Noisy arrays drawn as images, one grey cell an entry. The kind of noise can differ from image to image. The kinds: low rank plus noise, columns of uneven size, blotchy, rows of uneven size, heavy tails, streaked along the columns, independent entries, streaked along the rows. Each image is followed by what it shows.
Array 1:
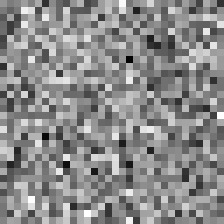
independent entries
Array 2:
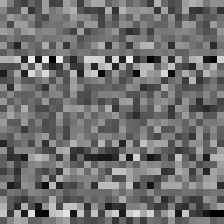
rows of uneven size
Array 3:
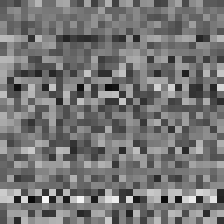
rows of uneven size
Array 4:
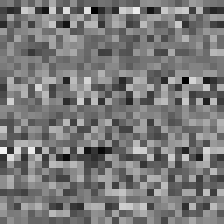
rows of uneven size
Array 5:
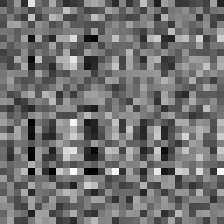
low rank plus noise
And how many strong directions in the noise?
one
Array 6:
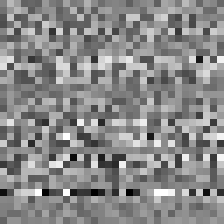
rows of uneven size
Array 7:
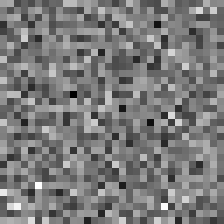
independent entries
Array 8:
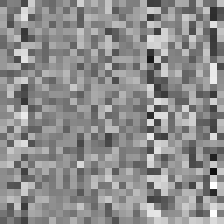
columns of uneven size
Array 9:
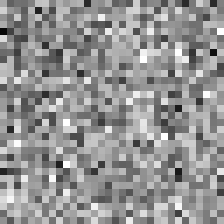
low rank plus noise
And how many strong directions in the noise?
five to eight
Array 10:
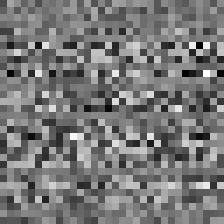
rows of uneven size
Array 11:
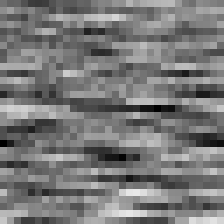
streaked along the rows
